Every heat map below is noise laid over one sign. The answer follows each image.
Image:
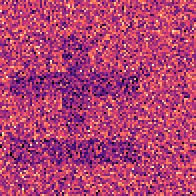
plus-minus sign
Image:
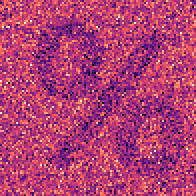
percent sign
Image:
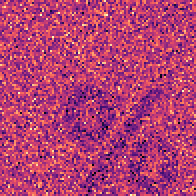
percent sign
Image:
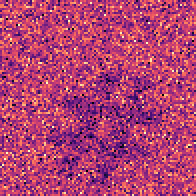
hash sign
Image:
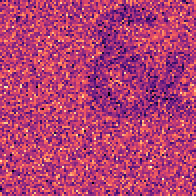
ampersand
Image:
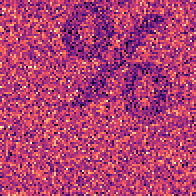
percent sign
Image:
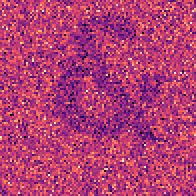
ampersand
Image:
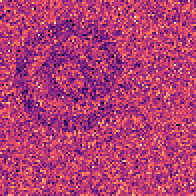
at sign
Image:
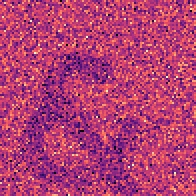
ampersand
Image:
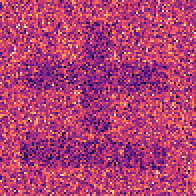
plus-minus sign
